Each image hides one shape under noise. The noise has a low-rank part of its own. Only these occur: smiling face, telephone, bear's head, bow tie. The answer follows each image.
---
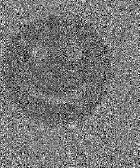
dark smiling face
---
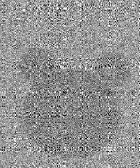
dark bear's head
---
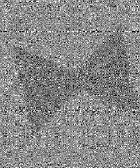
dark bow tie
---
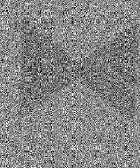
dark bow tie
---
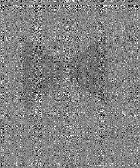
dark bow tie
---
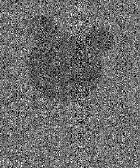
dark bear's head
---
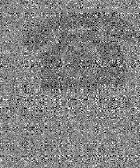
dark telephone
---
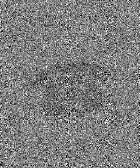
dark telephone
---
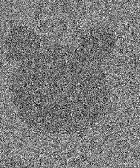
dark bear's head
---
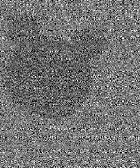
dark bear's head
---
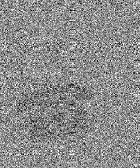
dark telephone
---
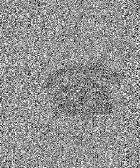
dark telephone
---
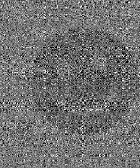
dark smiling face
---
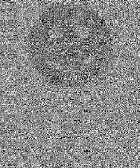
dark smiling face
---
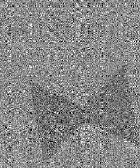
dark bow tie
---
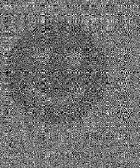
dark smiling face
